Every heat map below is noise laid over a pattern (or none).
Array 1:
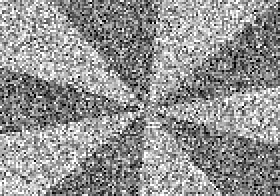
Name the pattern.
spokes from one point
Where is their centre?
centre
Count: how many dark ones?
5
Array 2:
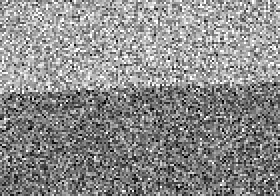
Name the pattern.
a sharp edge
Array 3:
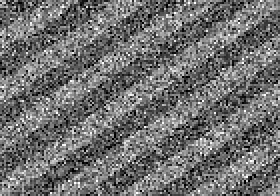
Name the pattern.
diagonal stripes
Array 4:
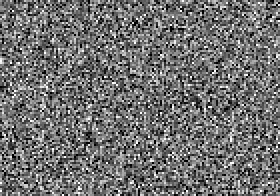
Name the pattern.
only noise
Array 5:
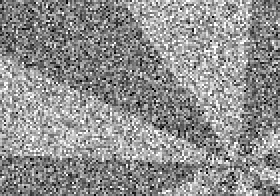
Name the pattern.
spokes from one point
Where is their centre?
bottom right
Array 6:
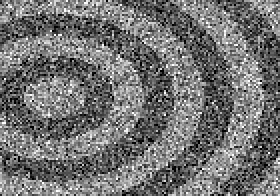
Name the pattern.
rings round one point
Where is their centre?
middle left
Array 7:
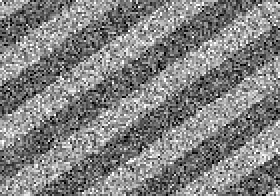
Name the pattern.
diagonal stripes
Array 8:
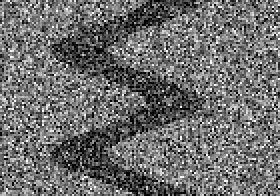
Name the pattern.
a wavy band
